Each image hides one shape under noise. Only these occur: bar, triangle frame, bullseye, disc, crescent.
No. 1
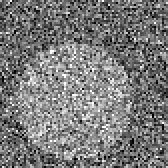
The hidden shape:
disc
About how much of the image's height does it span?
two thirds
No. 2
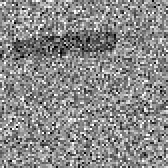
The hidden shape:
bar
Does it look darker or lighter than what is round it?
darker
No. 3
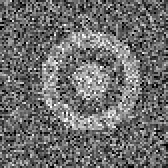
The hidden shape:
bullseye
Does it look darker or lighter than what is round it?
lighter
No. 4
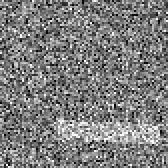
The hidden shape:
bar
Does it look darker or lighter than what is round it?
lighter
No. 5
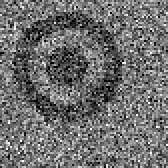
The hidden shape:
bullseye
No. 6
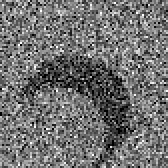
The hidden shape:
crescent
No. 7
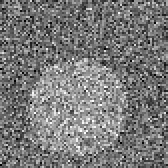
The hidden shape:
disc
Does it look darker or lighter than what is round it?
lighter
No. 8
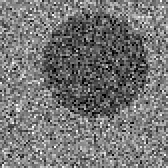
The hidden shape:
disc
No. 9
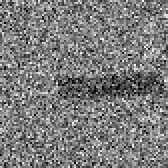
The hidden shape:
bar
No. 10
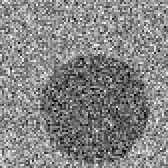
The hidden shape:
disc
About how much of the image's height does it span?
two thirds
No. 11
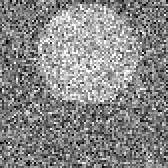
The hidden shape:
disc
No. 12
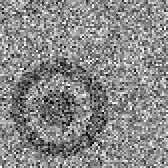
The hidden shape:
bullseye
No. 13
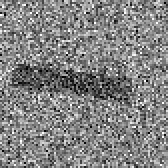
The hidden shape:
bar
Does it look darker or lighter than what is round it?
darker
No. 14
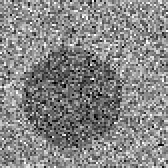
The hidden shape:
disc
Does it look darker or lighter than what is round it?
darker
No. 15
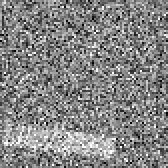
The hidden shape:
bar
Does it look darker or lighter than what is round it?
lighter
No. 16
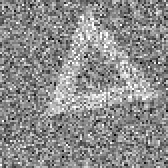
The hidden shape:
triangle frame
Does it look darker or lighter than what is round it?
lighter
